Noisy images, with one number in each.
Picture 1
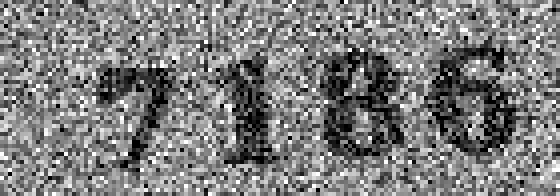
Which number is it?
7186
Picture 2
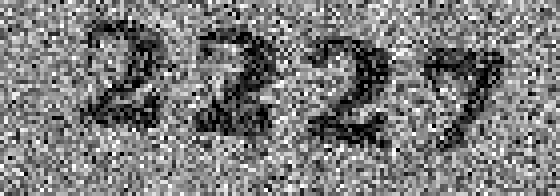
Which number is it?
2227
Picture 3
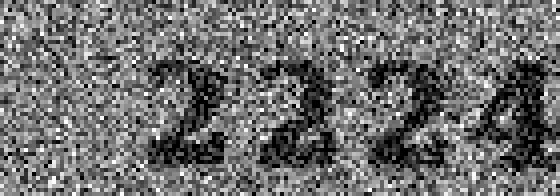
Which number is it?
2224
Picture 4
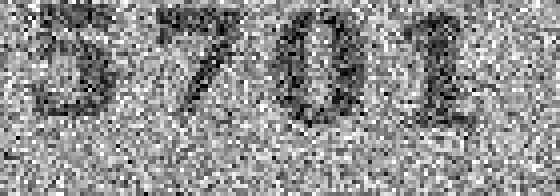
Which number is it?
5701
